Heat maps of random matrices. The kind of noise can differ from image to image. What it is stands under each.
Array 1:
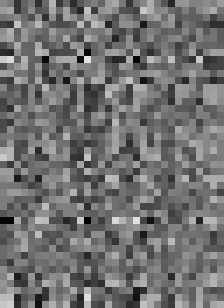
low rank plus noise
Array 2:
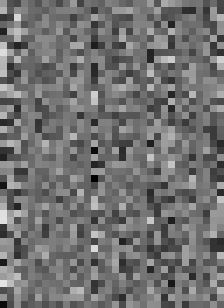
columns of uneven size
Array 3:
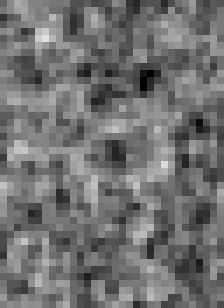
blotchy
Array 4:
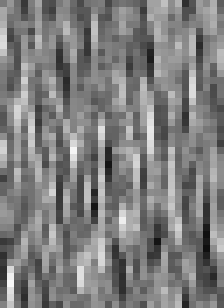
streaked along the columns
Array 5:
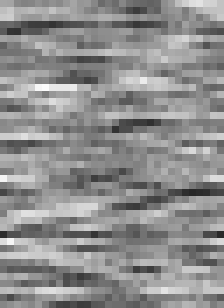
streaked along the rows
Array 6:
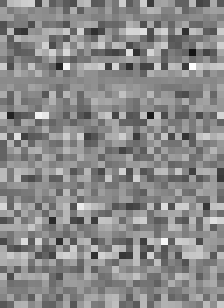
rows of uneven size
